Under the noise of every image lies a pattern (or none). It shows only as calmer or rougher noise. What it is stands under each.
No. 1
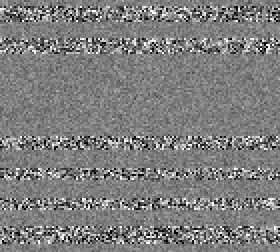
bands of rows
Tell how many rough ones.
6
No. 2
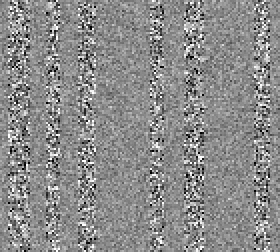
bands of columns
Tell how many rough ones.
6
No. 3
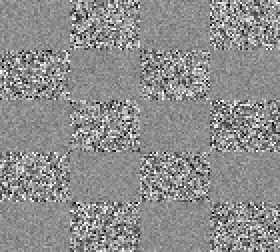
a checkerboard
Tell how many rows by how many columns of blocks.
5 by 4
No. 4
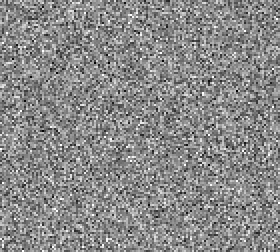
only noise
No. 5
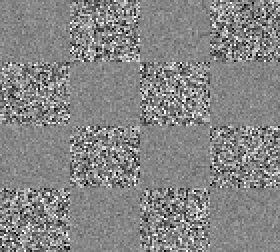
a checkerboard
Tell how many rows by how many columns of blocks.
4 by 4
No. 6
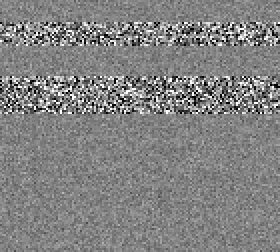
bands of rows
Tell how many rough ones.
2
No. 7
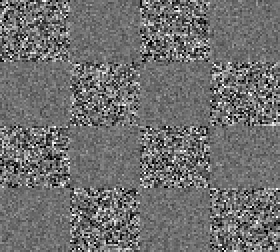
a checkerboard
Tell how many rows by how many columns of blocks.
4 by 4
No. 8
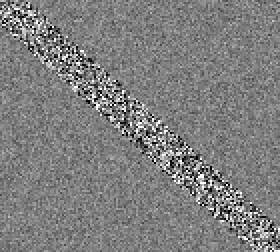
a diagonal band
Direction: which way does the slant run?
top left to bottom right
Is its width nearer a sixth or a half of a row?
a sixth
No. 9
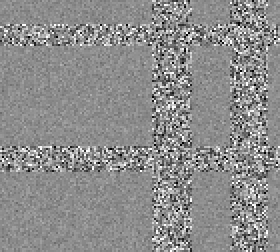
bands of rows crossing bands of columns
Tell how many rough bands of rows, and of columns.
2 and 2
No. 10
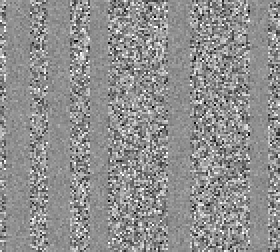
bands of columns
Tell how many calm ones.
5
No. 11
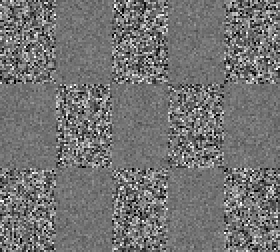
a checkerboard
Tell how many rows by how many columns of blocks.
3 by 5
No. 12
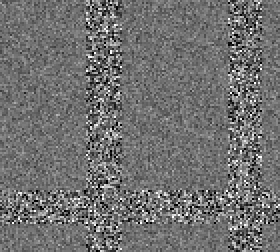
bands of rows crossing bands of columns
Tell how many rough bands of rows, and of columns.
1 and 2
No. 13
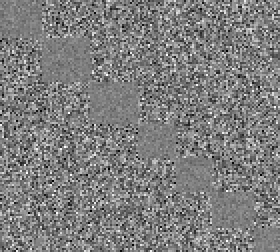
blocks along the diagonal
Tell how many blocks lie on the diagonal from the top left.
7
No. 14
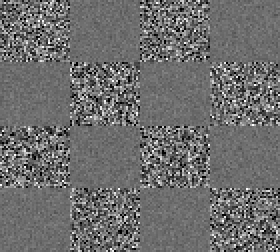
a checkerboard
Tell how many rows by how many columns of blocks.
4 by 4
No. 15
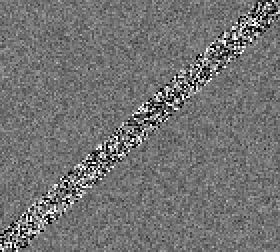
a diagonal band
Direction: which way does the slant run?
bottom left to top right
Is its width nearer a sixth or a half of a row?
a sixth
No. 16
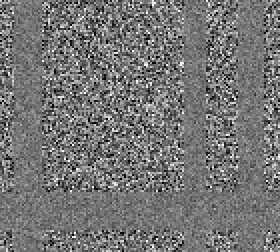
bands of rows crossing bands of columns
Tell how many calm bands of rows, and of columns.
1 and 3
